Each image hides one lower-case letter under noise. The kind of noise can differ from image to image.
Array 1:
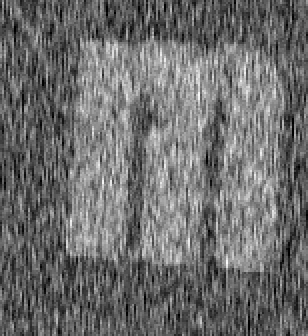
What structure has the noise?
streaked along the columns
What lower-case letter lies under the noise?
m
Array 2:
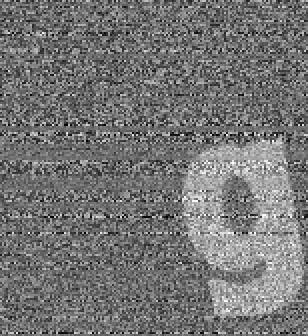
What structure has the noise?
rows of uneven size
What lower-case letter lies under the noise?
g
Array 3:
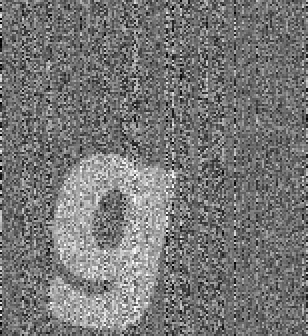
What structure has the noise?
columns of uneven size
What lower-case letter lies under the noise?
g
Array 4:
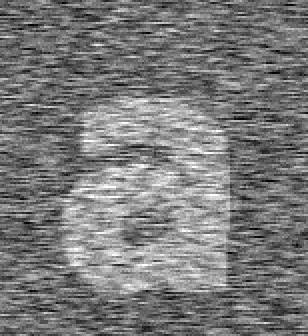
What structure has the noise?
streaked along the rows
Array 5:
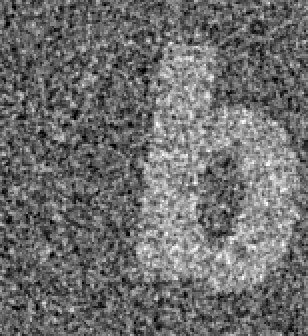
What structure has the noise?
blotchy
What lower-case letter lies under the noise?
b
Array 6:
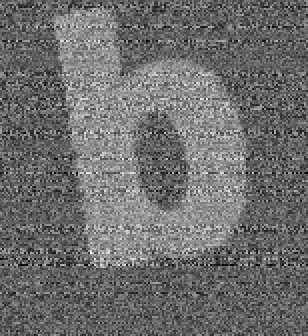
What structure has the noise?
rows of uneven size
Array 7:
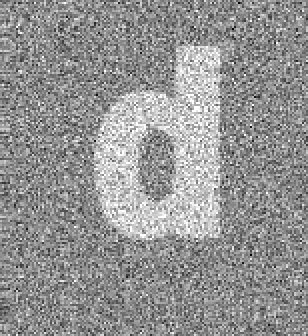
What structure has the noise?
low rank plus noise
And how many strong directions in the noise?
five to eight
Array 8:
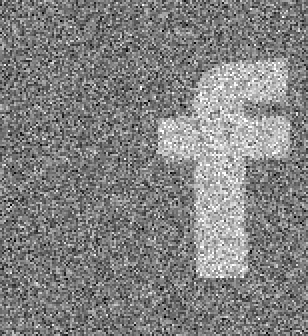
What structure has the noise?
independent entries
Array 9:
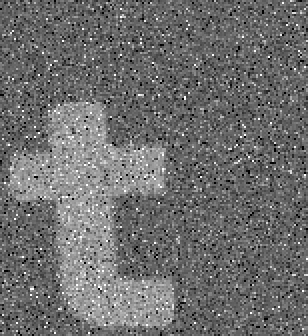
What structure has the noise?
heavy tails
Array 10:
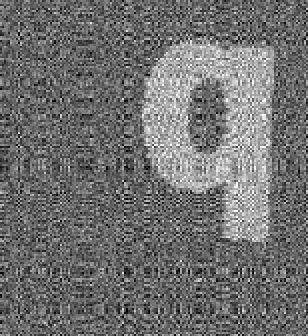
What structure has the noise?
low rank plus noise
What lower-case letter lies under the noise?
q
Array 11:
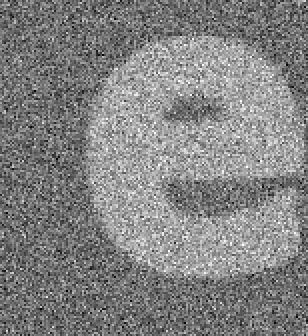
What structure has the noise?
independent entries
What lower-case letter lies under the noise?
e
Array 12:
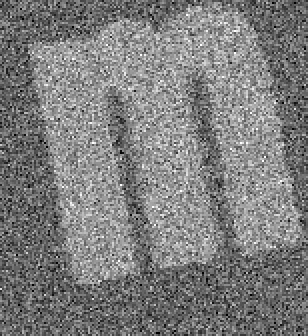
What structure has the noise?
independent entries
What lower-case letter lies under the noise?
m
